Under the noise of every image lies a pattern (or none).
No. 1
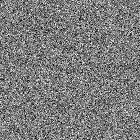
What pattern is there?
only noise
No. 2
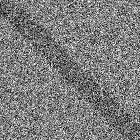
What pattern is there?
a diagonal band
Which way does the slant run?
top left to bottom right
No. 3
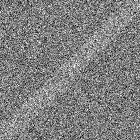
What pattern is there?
a diagonal band
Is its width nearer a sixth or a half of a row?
a sixth
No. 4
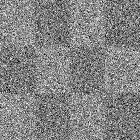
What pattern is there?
a checkerboard
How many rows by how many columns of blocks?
3 by 4
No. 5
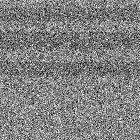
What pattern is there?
bands of rows
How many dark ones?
3
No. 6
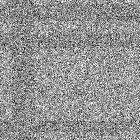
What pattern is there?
bands of rows crossing bands of columns
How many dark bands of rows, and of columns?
3 and 1
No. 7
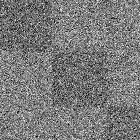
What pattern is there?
blocks along the diagonal
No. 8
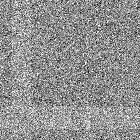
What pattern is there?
bands of rows crossing bands of columns
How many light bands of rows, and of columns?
1 and 1
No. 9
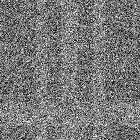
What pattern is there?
bands of rows crossing bands of columns
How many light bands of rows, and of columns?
1 and 3
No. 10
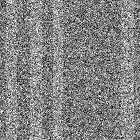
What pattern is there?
bands of columns
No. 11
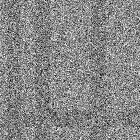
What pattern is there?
bands of rows crossing bands of columns
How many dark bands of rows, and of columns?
1 and 3
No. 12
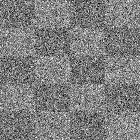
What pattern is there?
a checkerboard
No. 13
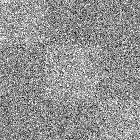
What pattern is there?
blocks along the diagonal
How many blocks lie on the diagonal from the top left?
3
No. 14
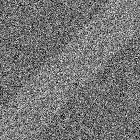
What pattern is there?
a diagonal band
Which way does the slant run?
bottom left to top right
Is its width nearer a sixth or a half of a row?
a half
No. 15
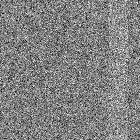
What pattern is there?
one band of columns
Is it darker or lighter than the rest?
lighter
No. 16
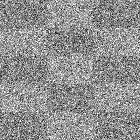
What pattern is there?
a checkerboard
